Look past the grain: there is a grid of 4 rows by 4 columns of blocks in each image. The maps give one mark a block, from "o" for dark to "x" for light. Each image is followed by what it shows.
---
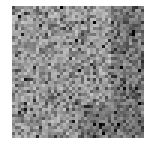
xxxo
xxxo
xxxo
xxoo
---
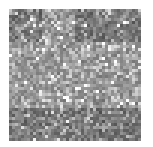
oxoo
xxxx
xxxx
oooo
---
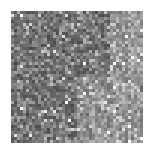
ooox
ooox
ooxx
ooxx
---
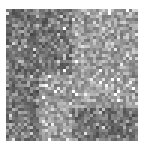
ooxx
ooxx
oxxx
oxoo
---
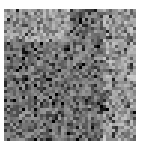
xxox
ooox
ooox
ooox
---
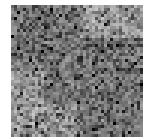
ooxx
oooo
xooo
xxoo
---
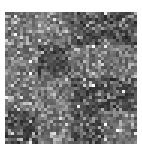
xxoo
xoxx
xxoo
oxox
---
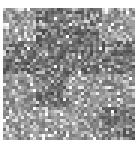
xoox
oooo
xoxx
xxxo
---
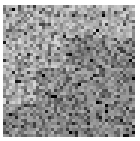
xxxx
xxoo
xooo
oooo
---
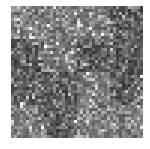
xxxo
oxoo
ooxo
xoxx
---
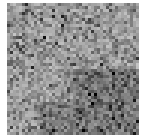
xxxx
xxxx
xxoo
xooo
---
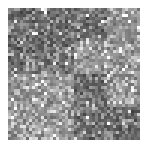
ooox
ooxx
xxox
xxoo
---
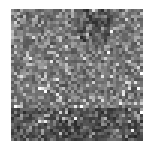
xxox
xxxx
xxxx
oooo
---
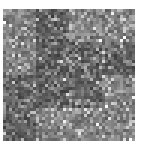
xoxx
xooo
ooox
oxxx
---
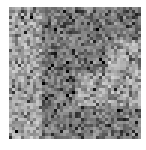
xooo
xoox
xoxx
xooo
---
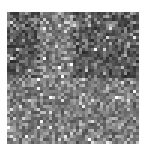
oxoo
oxoo
xxxx
xxxx
